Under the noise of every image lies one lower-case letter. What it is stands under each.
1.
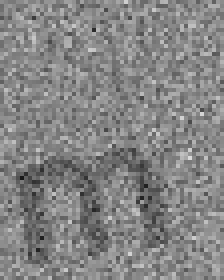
m
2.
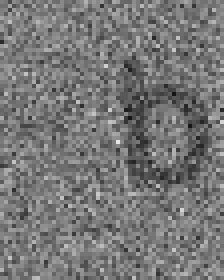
b
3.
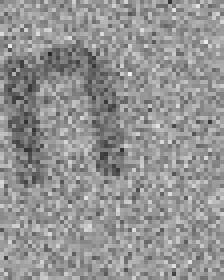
n
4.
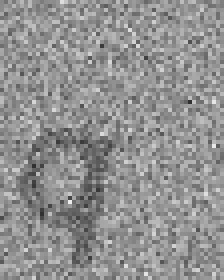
q
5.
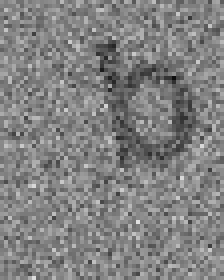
b
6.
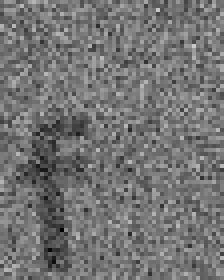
f
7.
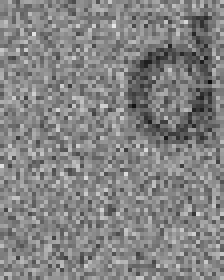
d
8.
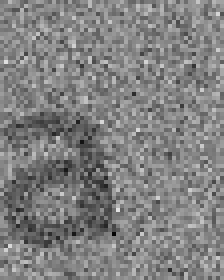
a
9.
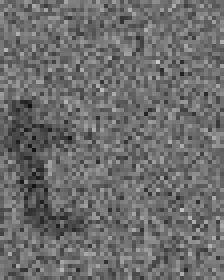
t
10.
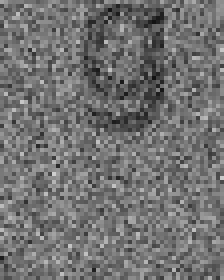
g
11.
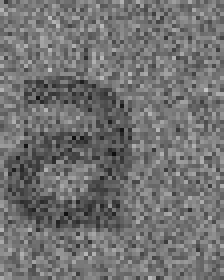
a
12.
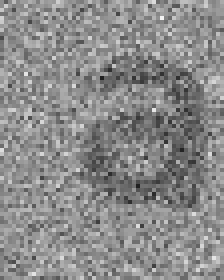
a
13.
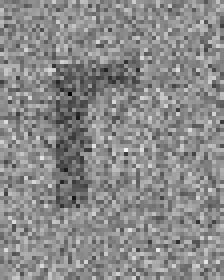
r
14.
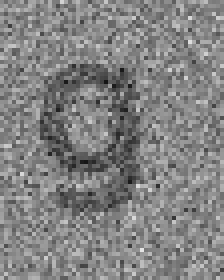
g
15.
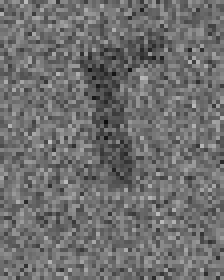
r
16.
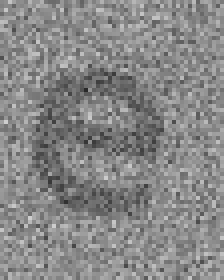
e
